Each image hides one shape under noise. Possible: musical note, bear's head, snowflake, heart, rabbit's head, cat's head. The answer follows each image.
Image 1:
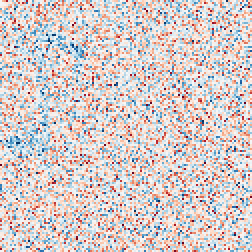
musical note
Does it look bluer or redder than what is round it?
bluer
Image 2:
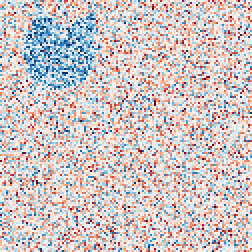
cat's head
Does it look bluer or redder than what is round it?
bluer
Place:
top left
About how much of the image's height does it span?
a third
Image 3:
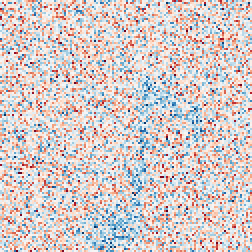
musical note
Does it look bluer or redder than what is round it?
bluer
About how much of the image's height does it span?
two thirds
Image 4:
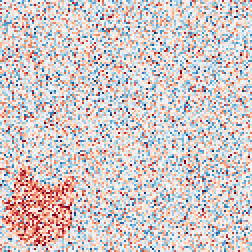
cat's head
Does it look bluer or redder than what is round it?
redder
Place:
bottom left
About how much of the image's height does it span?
a third
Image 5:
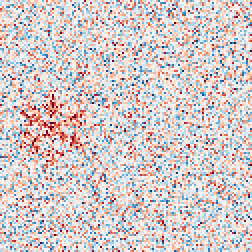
snowflake
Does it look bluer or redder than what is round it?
redder
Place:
middle left
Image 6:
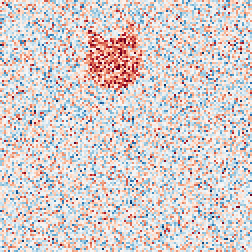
cat's head
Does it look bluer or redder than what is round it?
redder
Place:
top middle
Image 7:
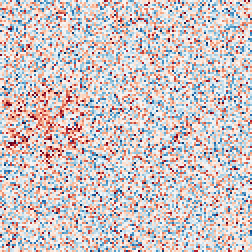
snowflake
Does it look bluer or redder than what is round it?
redder
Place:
middle left
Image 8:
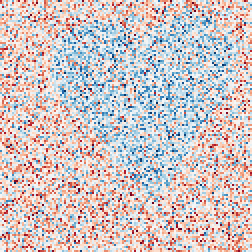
heart
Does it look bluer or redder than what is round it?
bluer
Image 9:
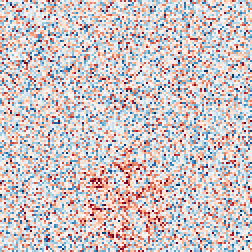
snowflake
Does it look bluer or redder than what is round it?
redder
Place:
bottom middle
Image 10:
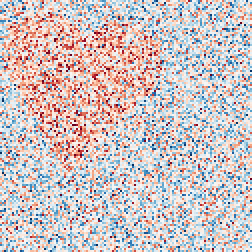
heart
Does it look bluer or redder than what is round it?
redder
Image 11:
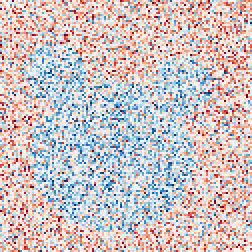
bear's head
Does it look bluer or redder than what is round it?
bluer
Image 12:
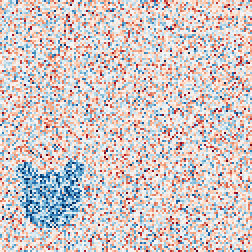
bear's head
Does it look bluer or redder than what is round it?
bluer
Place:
bottom left
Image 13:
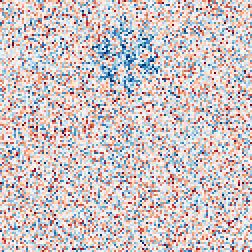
snowflake
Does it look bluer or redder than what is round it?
bluer
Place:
top middle
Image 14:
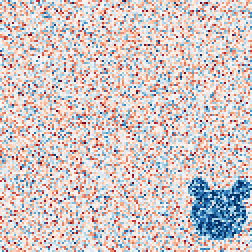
bear's head
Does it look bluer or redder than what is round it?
bluer
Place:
bottom right
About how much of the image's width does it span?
a quarter
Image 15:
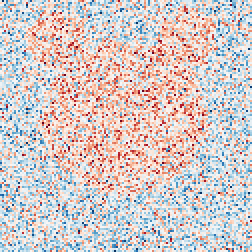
bear's head
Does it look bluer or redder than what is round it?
redder
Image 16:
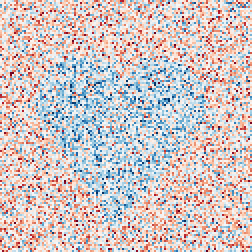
heart
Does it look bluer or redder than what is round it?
bluer
